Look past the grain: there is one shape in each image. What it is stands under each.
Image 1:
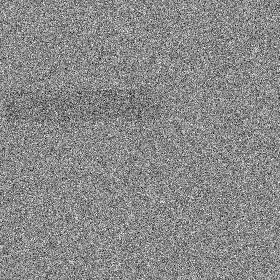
bar
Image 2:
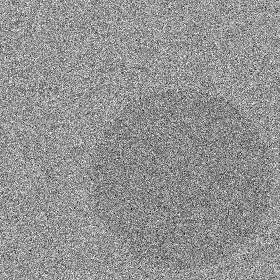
disc
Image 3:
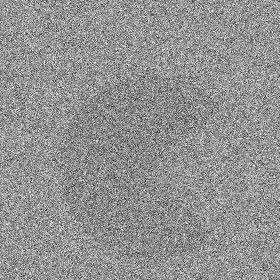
disc with a wedge cut out
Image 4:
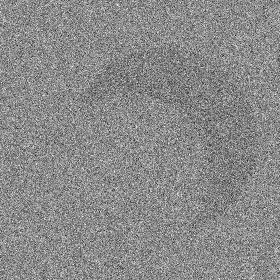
crescent
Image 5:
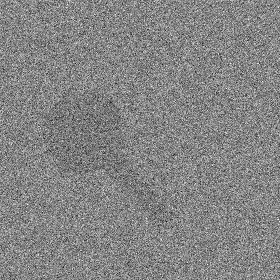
lollipop
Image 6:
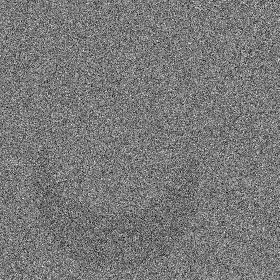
crescent
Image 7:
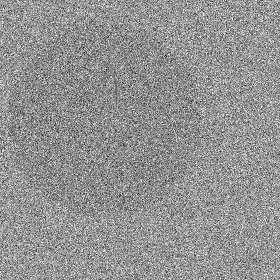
disc
